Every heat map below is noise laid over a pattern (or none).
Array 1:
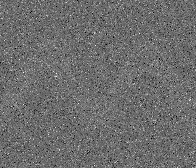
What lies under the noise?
a wavy band
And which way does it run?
left to right
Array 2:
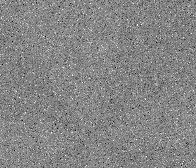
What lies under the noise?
spokes from one point
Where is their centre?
bottom middle
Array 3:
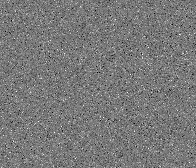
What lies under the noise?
only noise
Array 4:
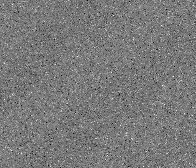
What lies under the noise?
diagonal stripes
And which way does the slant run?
bottom left to top right
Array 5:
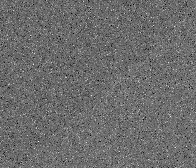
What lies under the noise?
a sharp edge
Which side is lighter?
bottom right
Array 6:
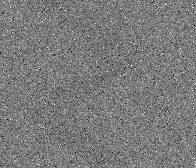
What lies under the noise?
a wavy band
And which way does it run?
top to bottom
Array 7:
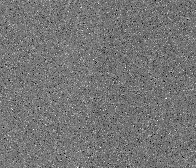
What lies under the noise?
a sharp edge
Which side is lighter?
left
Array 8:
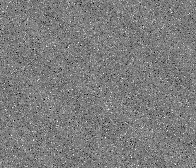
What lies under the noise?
diagonal stripes
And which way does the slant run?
top left to bottom right
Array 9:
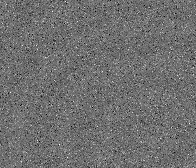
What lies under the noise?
rings round one point
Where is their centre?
bottom right
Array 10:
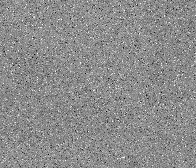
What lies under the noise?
spokes from one point
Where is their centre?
bottom right
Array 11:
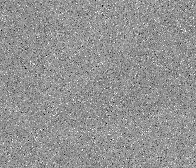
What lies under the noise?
spokes from one point
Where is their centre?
bottom left
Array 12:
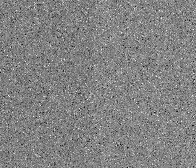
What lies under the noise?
a sharp edge
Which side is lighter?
right
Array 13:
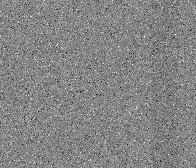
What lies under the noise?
one vertical stripe
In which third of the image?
right
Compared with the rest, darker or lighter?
darker
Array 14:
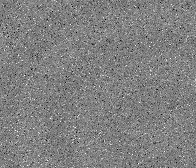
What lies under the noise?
rings round one point
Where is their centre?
bottom right
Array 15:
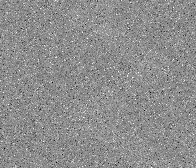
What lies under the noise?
a wavy band
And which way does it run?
top to bottom
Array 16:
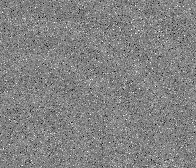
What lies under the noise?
rings round one point
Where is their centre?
bottom left
